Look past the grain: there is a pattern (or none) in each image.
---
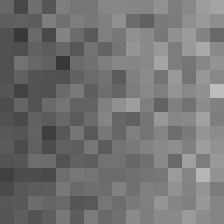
a smooth slope
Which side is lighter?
right
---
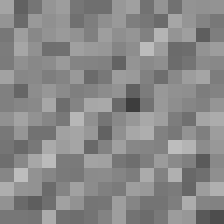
diagonal stripes
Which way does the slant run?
bottom left to top right
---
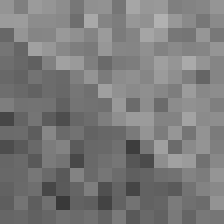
a sharp edge
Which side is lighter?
top right
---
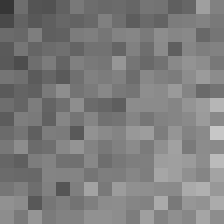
a smooth slope
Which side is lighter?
bottom right
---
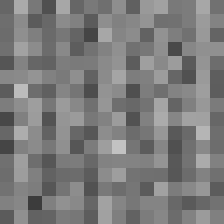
vertical stripes
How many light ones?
5
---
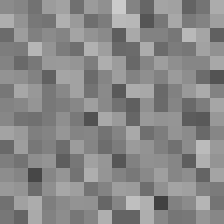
diagonal stripes
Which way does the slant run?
top left to bottom right
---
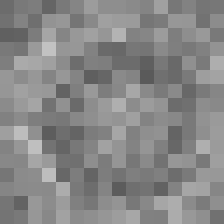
rings round one point
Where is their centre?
centre
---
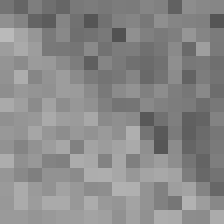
a sharp edge
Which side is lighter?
bottom left
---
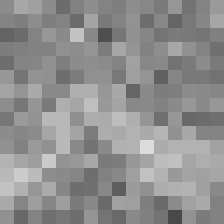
a wavy band
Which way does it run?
left to right
